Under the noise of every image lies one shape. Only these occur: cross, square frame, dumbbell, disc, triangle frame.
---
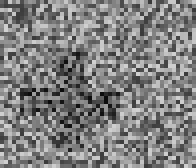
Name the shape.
cross
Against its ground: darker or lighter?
darker
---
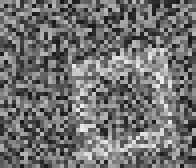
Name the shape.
square frame
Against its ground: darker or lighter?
lighter
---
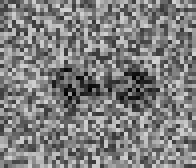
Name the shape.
dumbbell
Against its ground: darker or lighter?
darker
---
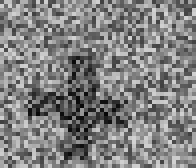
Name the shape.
cross
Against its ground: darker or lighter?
darker
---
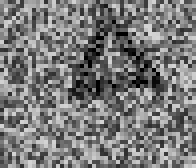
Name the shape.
triangle frame
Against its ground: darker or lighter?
darker
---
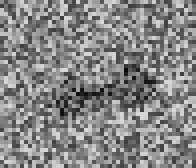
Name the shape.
dumbbell
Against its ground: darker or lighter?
darker
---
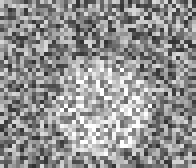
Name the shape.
disc
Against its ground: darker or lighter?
lighter
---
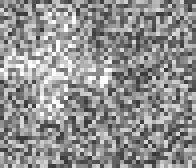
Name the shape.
cross
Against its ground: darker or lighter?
lighter
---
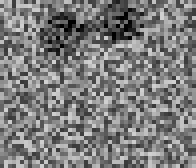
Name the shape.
dumbbell
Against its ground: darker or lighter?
darker
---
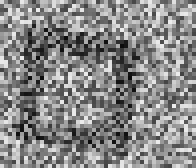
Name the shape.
square frame
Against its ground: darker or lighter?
darker
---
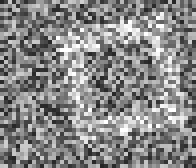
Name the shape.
square frame
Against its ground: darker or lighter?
lighter
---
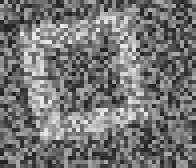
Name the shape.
square frame
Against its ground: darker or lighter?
lighter
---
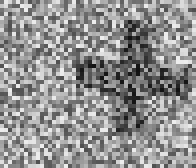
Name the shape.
cross
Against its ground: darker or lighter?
darker
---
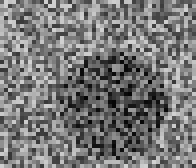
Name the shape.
disc
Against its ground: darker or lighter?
darker
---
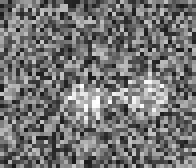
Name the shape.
dumbbell
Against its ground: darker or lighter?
lighter
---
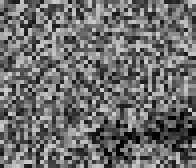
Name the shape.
dumbbell
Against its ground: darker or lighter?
darker
